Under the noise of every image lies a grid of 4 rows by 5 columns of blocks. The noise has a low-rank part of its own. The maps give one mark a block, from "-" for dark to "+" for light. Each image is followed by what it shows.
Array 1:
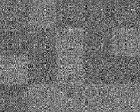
- + - - -
- - + - +
+ - + - -
- + + + +
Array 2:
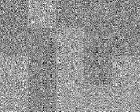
- + - - -
- - + - -
+ - + - +
+ - + + +
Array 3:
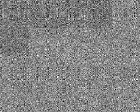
- - - - +
- + + + +
+ + + + +
+ + + + +
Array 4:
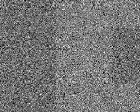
- - + + +
- - + + -
- - + + -
- - + + +
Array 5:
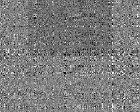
+ - - - +
+ - - - +
+ + + + +
+ + + + +
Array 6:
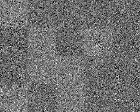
+ - - - -
- + - + -
- + + - -
+ - + - -
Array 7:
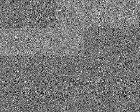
- - + + +
+ + + - -
- - - - -
- - - - -
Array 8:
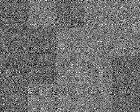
- + - + +
- - + + +
- - + + -
- + + + -
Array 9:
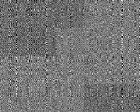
- - - + +
- - + + +
+ + + + +
+ + + - -
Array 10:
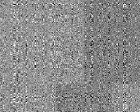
+ + + - -
+ + + - -
+ + + - -
+ + - - +
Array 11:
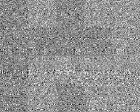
- + - + +
- - - - +
- + + + +
- + - + +
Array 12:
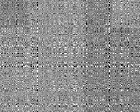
- + + - +
+ + + - -
+ + + - -
+ + + - -
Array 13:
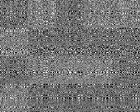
- + - + +
+ - - - -
- + + + -
+ - - - -
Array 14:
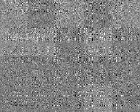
+ - + - +
+ + - + -
- - - - -
- - - + -
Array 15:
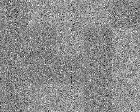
- + + + -
- - + - +
- - - - +
- + + - +
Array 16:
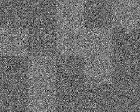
- - + - +
+ - + + -
- + - + -
- + - - -
